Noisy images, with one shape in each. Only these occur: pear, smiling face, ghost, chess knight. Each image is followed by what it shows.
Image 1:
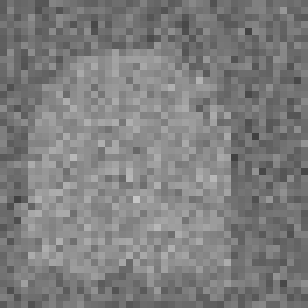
ghost
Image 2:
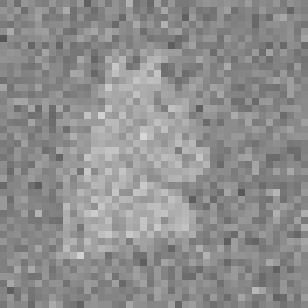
chess knight
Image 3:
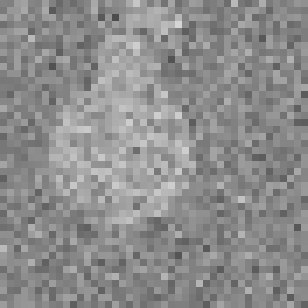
pear
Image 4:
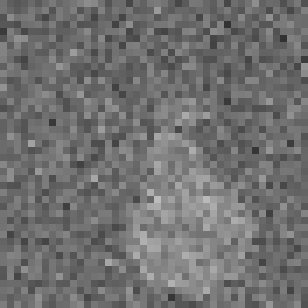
pear
